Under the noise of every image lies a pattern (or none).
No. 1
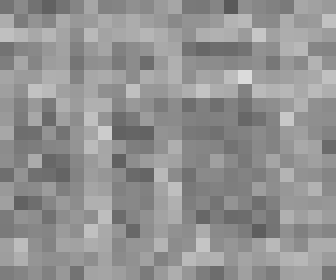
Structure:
bands of rows crossing bands of columns
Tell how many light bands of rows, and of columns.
3 and 3
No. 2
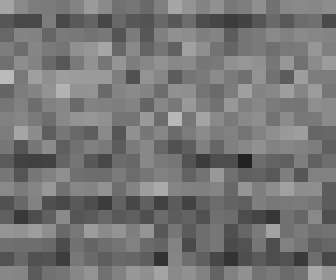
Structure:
bands of rows
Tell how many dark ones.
4
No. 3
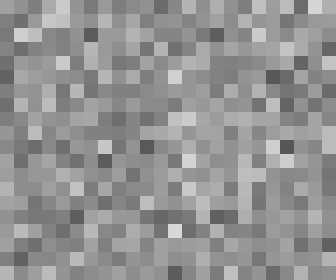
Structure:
only noise
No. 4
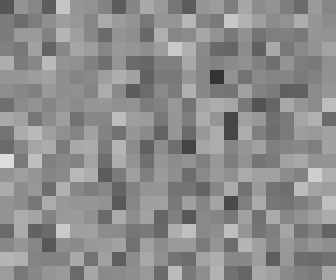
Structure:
only noise
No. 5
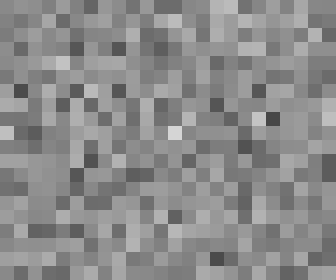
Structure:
only noise
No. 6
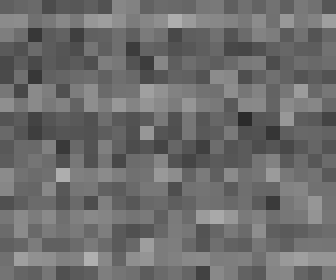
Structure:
bands of rows
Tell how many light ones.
5
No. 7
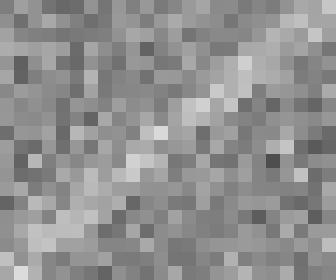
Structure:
a diagonal band
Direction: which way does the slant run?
bottom left to top right
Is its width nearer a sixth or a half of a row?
a sixth
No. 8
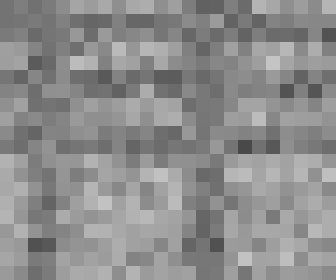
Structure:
bands of rows crossing bands of columns
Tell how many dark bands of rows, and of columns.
3 and 2
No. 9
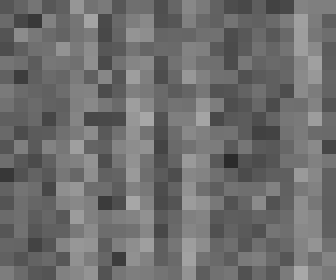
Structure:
bands of columns
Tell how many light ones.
4
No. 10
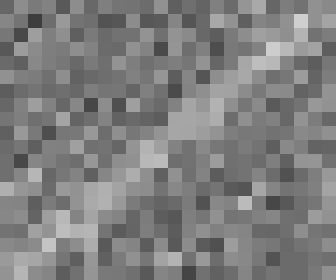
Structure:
a diagonal band
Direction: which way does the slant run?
bottom left to top right
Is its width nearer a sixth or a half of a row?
a sixth
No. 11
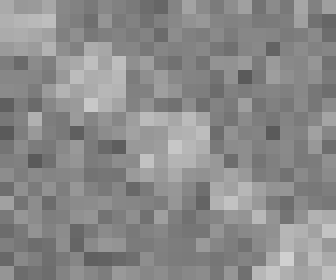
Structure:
blocks along the diagonal
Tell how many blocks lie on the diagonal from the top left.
5
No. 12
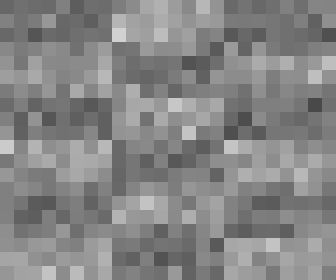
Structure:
a checkerboard
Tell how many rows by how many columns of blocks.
6 by 3
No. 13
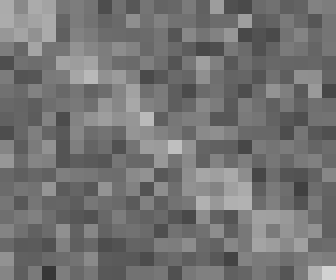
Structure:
blocks along the diagonal
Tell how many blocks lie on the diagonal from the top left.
7
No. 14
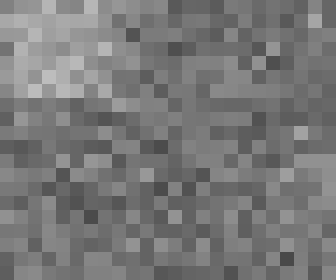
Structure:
one block
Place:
top left
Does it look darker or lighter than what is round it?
lighter
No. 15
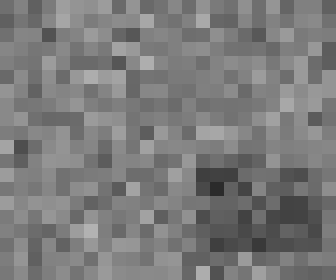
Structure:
one block
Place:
bottom right
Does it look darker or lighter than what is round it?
darker
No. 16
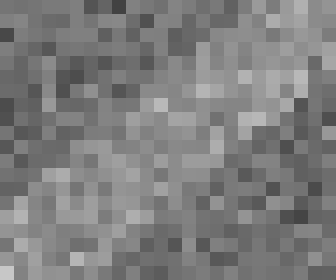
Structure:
a diagonal band
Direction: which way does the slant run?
bottom left to top right
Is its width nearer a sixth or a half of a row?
a half
